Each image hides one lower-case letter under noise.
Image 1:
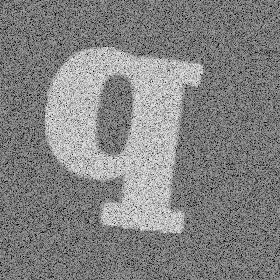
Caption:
light q
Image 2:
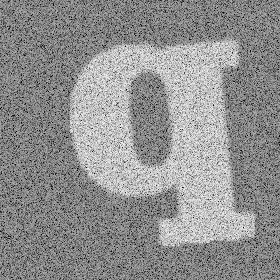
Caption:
light q
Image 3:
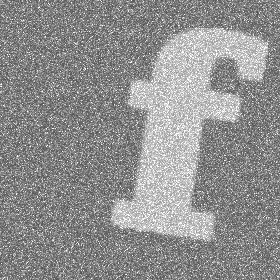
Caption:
light f
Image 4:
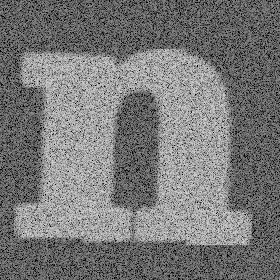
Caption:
light n
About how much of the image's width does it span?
nearly all
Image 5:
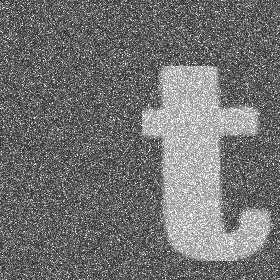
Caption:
light t
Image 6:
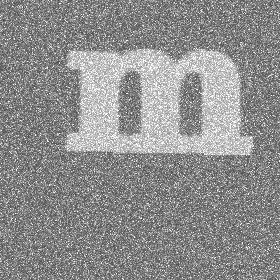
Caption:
light m
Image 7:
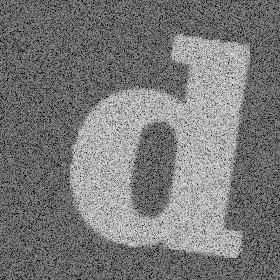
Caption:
light d
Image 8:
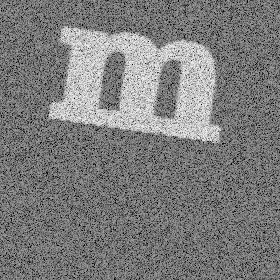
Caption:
light m
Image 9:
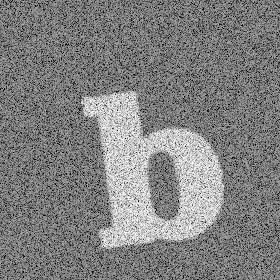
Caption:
light b
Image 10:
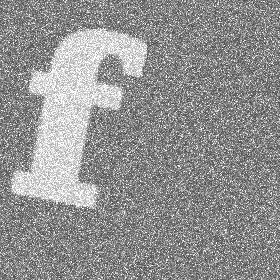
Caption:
light f
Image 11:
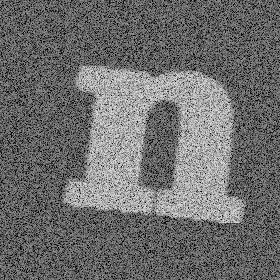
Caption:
light n
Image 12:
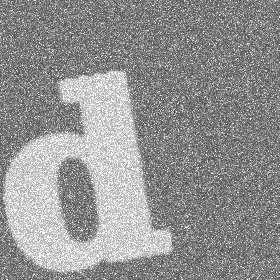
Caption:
light d
